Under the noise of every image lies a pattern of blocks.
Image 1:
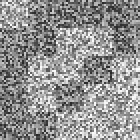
mirrored about the diagonal from the top left
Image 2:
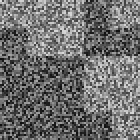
mirrored about the diagonal from the bottom left
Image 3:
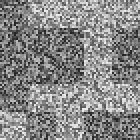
no symmetry
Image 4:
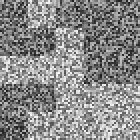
no symmetry
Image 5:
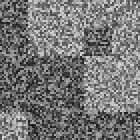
mirrored about the diagonal from the bottom left
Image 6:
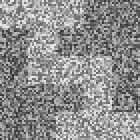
the same after a half turn
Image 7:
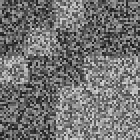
mirrored about the diagonal from the top left
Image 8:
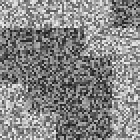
mirrored about the diagonal from the bottom left
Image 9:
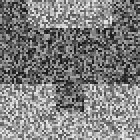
left and right mirror each other
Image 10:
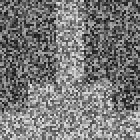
left and right mirror each other
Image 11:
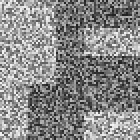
no symmetry
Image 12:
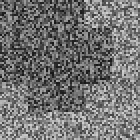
mirrored about the diagonal from the top left
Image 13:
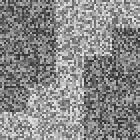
the same after a half turn
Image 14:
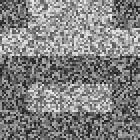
left and right mirror each other
